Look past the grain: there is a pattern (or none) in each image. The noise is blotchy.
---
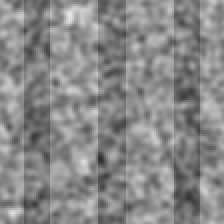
vertical stripes
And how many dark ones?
3
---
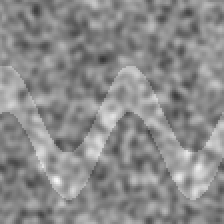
a wavy band
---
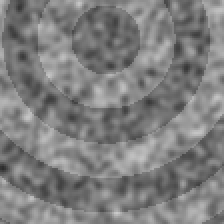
rings round one point
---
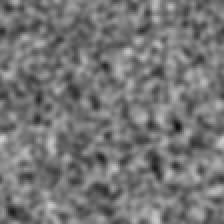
only noise
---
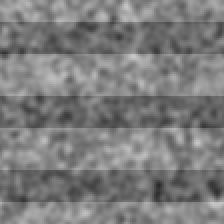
horizontal stripes
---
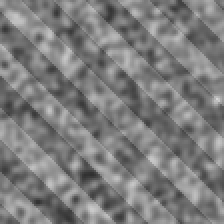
diagonal stripes
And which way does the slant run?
top left to bottom right
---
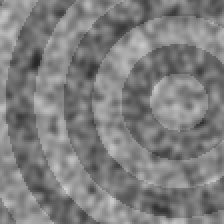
rings round one point
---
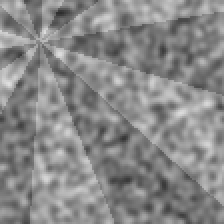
spokes from one point
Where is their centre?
top left
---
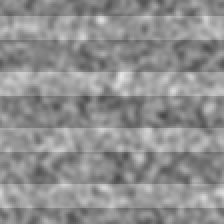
horizontal stripes
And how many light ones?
4
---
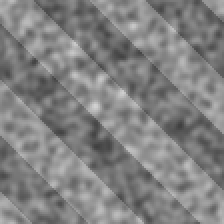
diagonal stripes
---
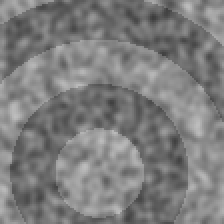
rings round one point
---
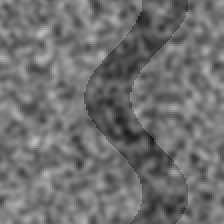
a wavy band
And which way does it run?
top to bottom
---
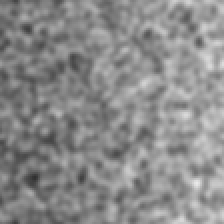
a smooth slope
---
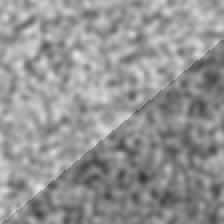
a sharp edge
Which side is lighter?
top left
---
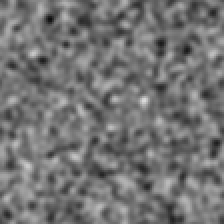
only noise
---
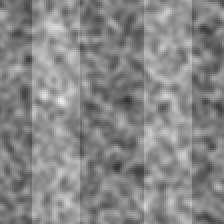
vertical stripes
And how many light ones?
2
